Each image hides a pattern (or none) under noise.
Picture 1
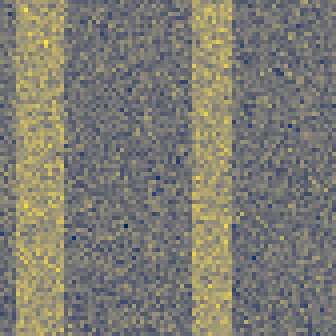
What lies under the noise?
bands of columns
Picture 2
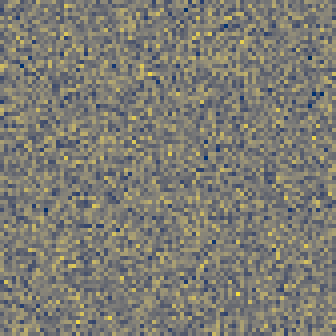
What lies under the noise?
only noise
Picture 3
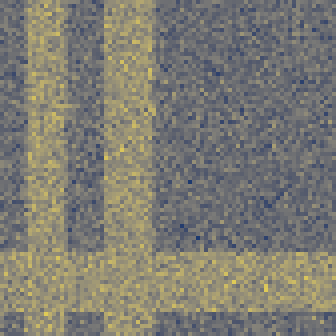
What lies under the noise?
bands of rows crossing bands of columns
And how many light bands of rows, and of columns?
1 and 2
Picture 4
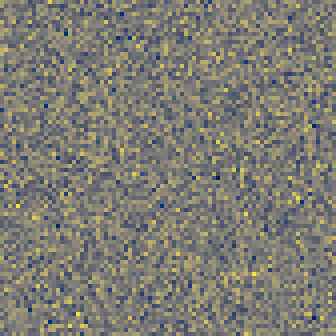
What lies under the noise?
only noise
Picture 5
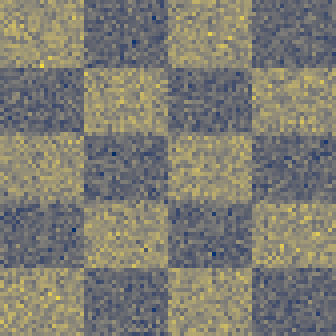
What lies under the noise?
a checkerboard
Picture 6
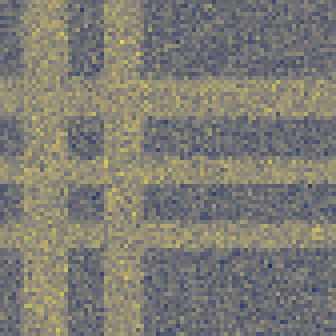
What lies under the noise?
bands of rows crossing bands of columns
